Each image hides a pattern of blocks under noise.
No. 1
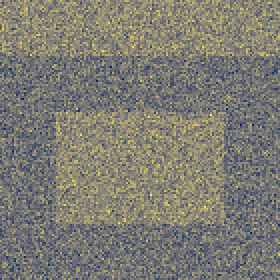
left and right mirror each other
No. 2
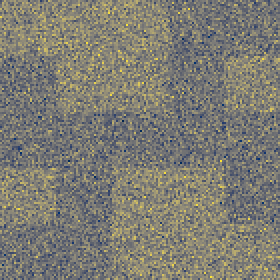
the same after a half turn
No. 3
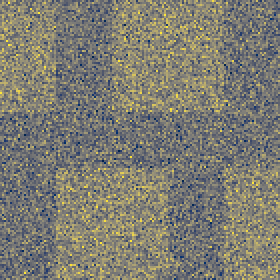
the same after a half turn
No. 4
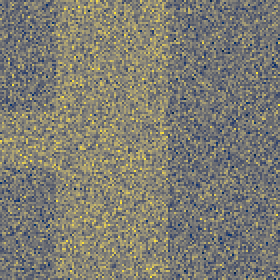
top and bottom mirror each other
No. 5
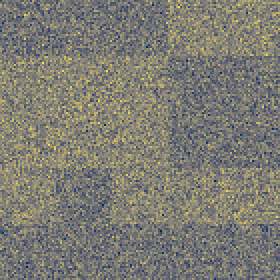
no symmetry
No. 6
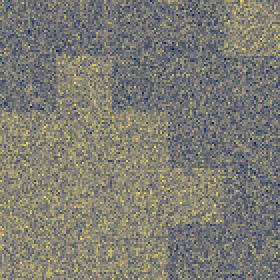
mirrored about the diagonal from the bottom left
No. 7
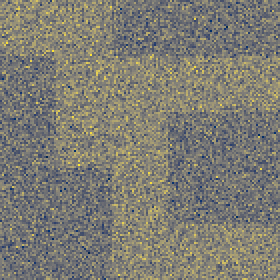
no symmetry
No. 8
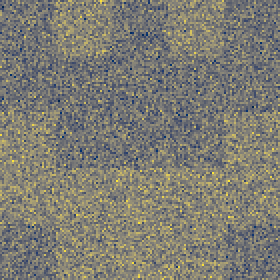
left and right mirror each other
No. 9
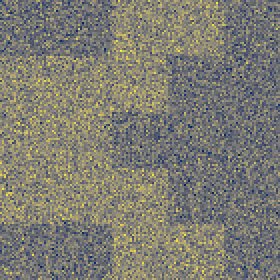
top and bottom mirror each other
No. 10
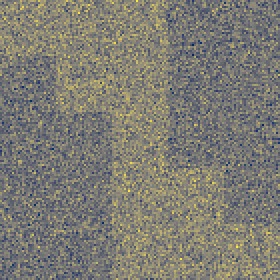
the same after a half turn
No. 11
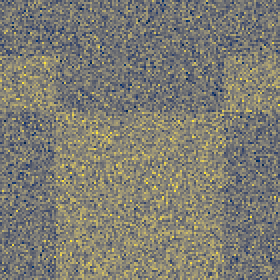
left and right mirror each other
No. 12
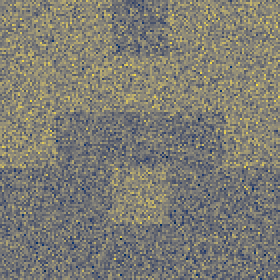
left and right mirror each other
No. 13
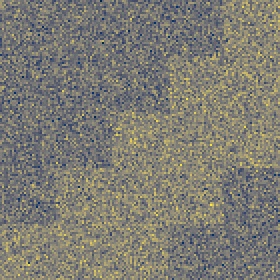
mirrored about the diagonal from the top left
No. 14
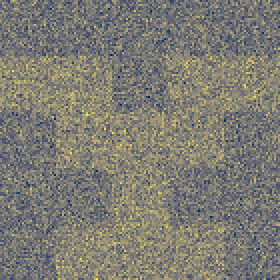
left and right mirror each other
